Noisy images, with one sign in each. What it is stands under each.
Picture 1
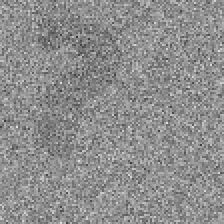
question mark
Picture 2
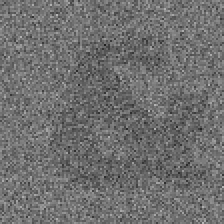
ampersand
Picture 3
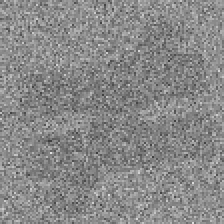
not-equal sign
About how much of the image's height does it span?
nearly all
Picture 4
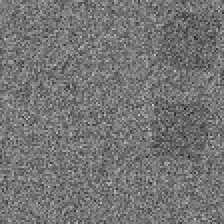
colon
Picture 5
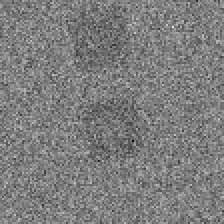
colon
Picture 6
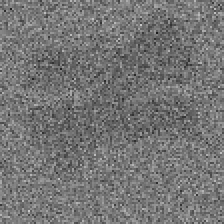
not-equal sign
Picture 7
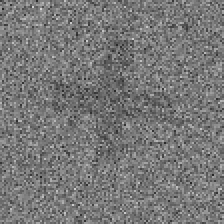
plus sign
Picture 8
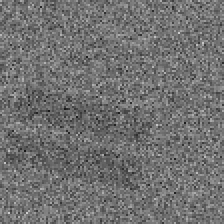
equals sign
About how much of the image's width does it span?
two thirds
